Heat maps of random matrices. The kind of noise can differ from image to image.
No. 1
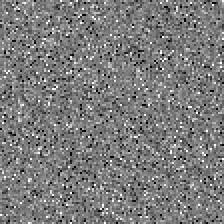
heavy tails
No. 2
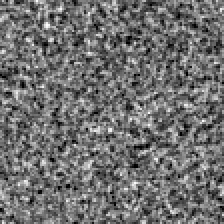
blotchy
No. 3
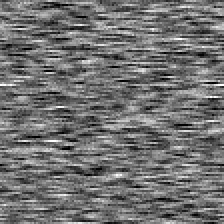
streaked along the rows
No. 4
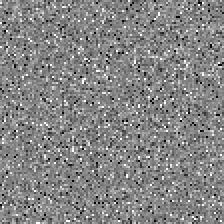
heavy tails
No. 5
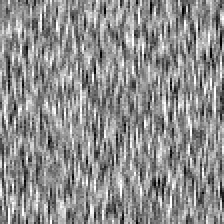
streaked along the columns
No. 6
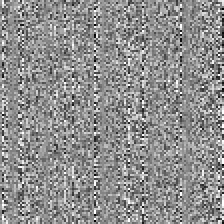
columns of uneven size
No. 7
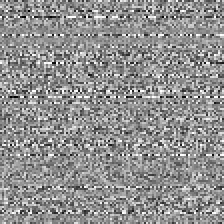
rows of uneven size
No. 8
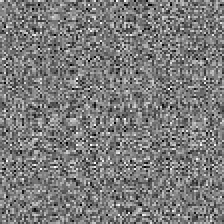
low rank plus noise
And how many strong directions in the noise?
three or four
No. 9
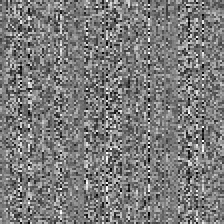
columns of uneven size
